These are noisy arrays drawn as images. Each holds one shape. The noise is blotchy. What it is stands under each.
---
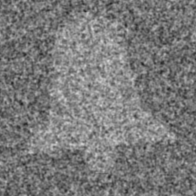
bell
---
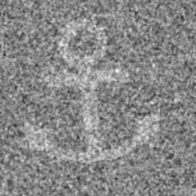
anchor
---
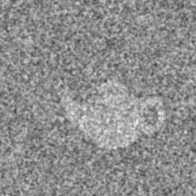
teapot
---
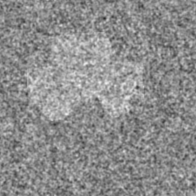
car
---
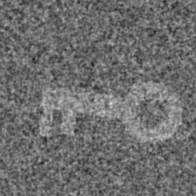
key
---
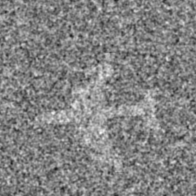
airplane
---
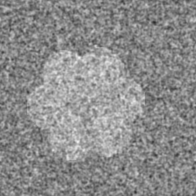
flower
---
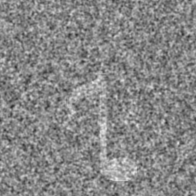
musical note
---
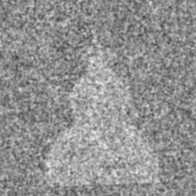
chess pawn
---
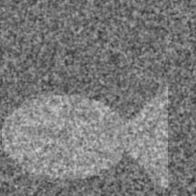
fish
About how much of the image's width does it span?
nearly all
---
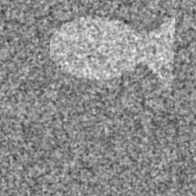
fish
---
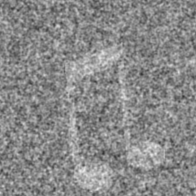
pair of musical notes
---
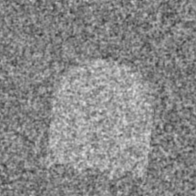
ghost
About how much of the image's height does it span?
two thirds
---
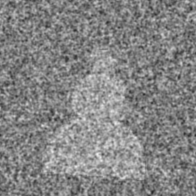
chess pawn
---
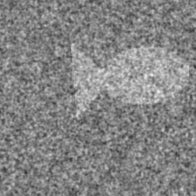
fish
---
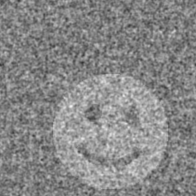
smiling face
